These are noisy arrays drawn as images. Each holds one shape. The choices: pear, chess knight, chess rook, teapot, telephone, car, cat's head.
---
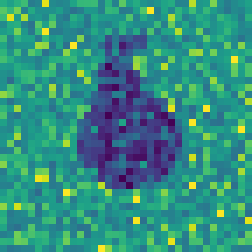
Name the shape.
pear
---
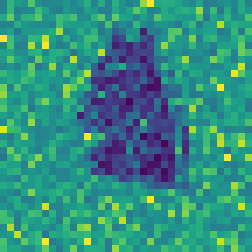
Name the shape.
chess knight
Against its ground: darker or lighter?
darker
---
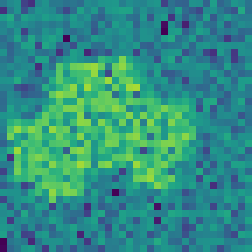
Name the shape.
car
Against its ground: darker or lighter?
lighter
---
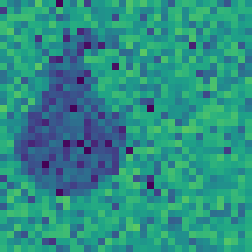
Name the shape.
pear
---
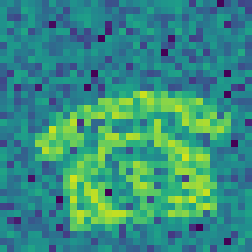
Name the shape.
telephone
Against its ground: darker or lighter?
lighter
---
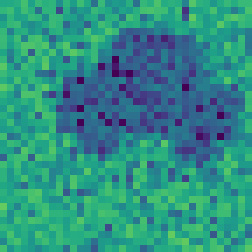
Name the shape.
car
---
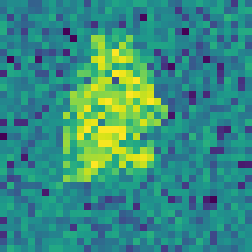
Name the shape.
chess knight
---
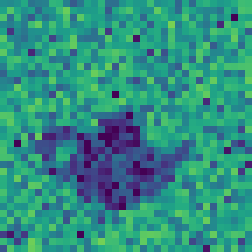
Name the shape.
teapot
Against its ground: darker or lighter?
darker
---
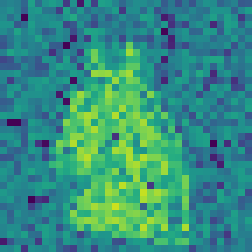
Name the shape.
chess knight
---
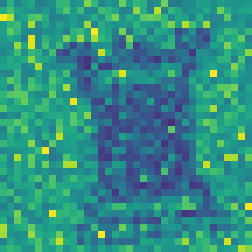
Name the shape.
chess rook
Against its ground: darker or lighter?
darker
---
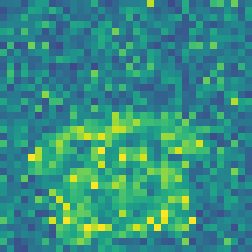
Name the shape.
telephone
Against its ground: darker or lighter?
lighter
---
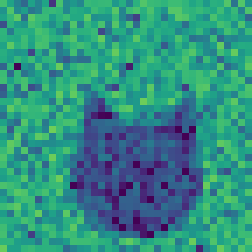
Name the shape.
cat's head
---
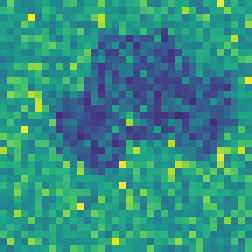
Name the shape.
car
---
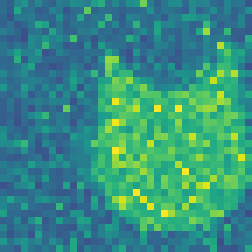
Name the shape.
cat's head
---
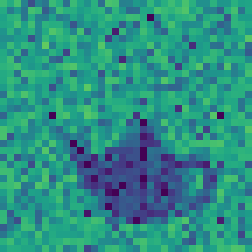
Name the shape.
teapot
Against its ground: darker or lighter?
darker
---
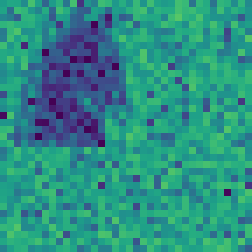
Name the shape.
chess knight
